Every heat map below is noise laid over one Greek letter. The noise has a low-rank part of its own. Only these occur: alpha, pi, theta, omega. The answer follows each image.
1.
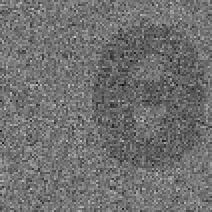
theta
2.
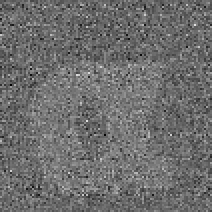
alpha
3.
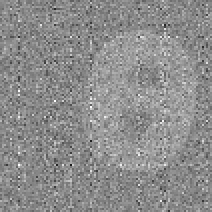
theta
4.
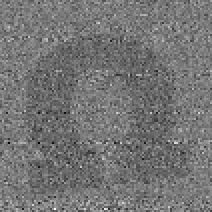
omega
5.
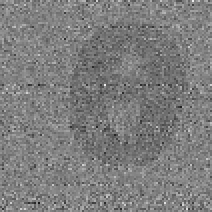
theta
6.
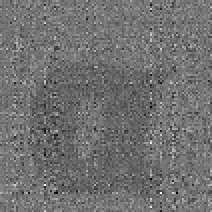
alpha
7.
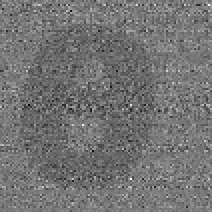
theta
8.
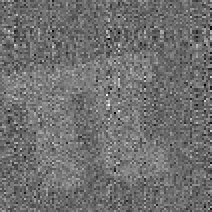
pi
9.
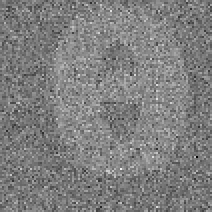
theta
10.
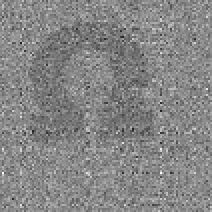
omega
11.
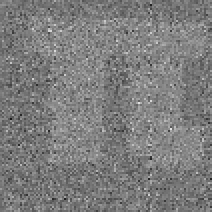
pi
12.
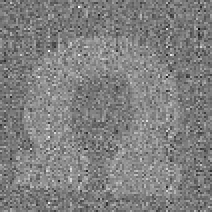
omega
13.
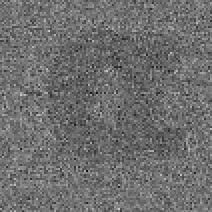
alpha
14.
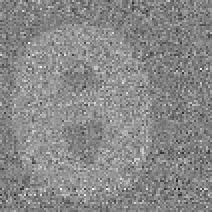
theta
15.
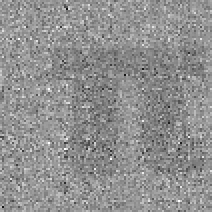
pi
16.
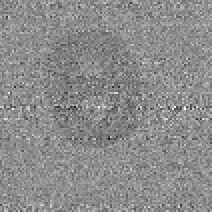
theta
